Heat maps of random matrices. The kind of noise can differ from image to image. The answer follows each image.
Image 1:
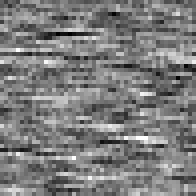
streaked along the rows
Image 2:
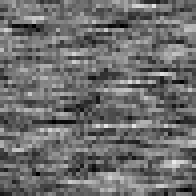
streaked along the rows
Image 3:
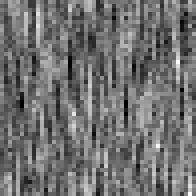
streaked along the columns
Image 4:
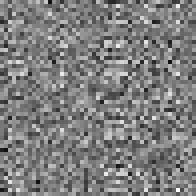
low rank plus noise
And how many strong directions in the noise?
one
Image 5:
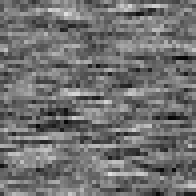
streaked along the rows
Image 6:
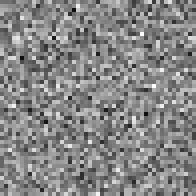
independent entries
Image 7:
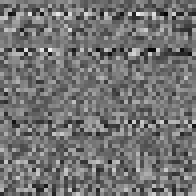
rows of uneven size
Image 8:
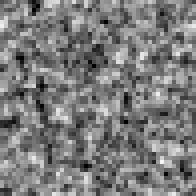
blotchy
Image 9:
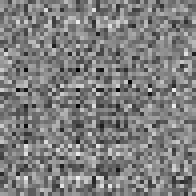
low rank plus noise
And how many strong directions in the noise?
one
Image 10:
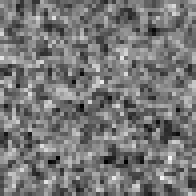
blotchy
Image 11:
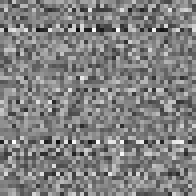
rows of uneven size
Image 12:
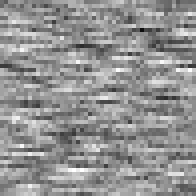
streaked along the rows
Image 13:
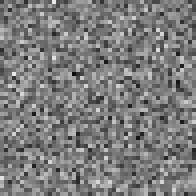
independent entries
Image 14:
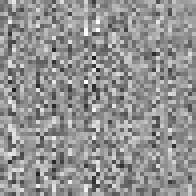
columns of uneven size
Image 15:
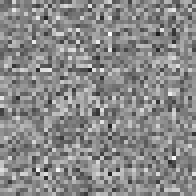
low rank plus noise
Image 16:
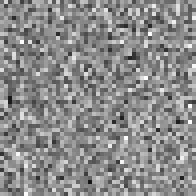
independent entries
